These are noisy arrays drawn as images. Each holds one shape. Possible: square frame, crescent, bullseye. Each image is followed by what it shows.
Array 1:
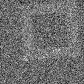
square frame
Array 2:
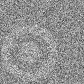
bullseye
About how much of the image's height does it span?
two thirds
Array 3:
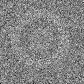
bullseye
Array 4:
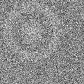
bullseye
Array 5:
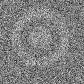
bullseye
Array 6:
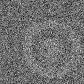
bullseye
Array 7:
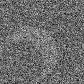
crescent
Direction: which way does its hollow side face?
down and left
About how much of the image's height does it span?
two thirds
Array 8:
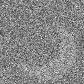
crescent
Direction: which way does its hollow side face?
up and left
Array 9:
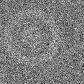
bullseye
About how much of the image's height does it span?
two thirds
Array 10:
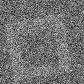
square frame
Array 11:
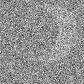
crescent
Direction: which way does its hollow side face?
left
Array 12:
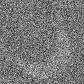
crescent
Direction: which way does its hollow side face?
up and left
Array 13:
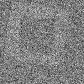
square frame
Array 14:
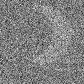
crescent
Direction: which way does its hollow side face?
left
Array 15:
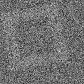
square frame
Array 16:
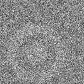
bullseye
